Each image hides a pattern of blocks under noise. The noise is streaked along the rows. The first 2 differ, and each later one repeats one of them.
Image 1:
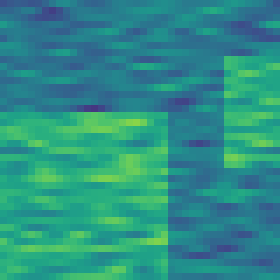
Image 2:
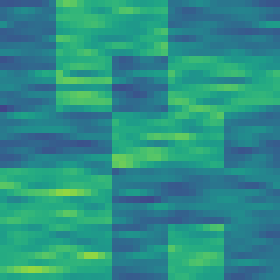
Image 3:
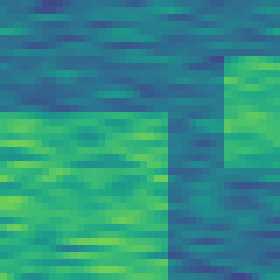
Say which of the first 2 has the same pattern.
1
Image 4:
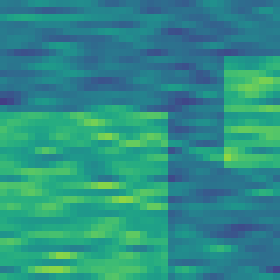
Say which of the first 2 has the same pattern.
1
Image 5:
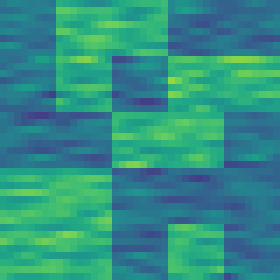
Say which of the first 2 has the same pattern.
2
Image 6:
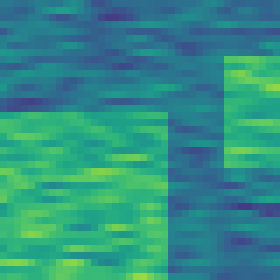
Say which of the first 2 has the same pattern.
1
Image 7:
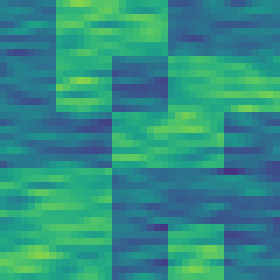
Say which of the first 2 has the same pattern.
2
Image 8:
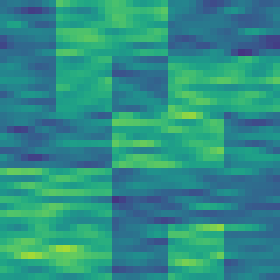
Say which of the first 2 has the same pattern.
2
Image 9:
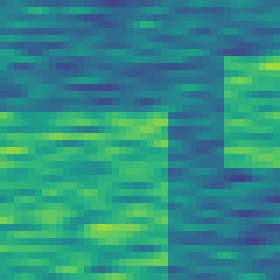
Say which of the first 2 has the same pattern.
1
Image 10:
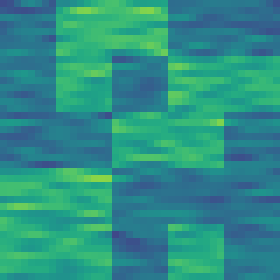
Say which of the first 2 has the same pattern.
2
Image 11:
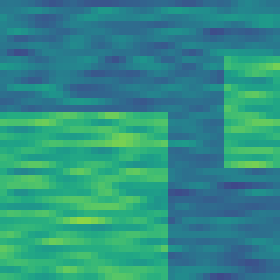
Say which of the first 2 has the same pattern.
1
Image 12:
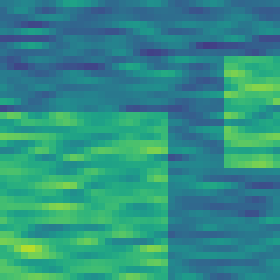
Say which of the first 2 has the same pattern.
1
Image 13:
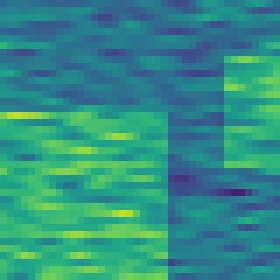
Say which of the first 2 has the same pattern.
1
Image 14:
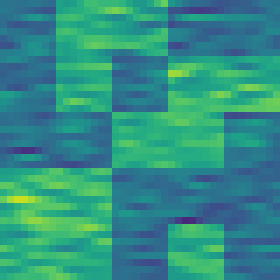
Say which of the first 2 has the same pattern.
2
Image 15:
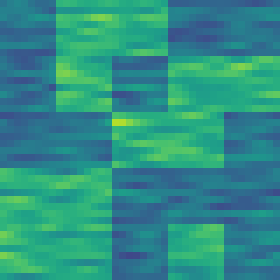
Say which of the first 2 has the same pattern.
2
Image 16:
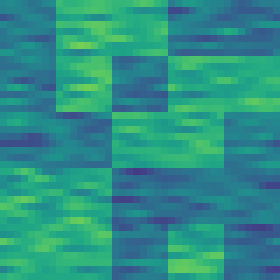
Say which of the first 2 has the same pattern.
2
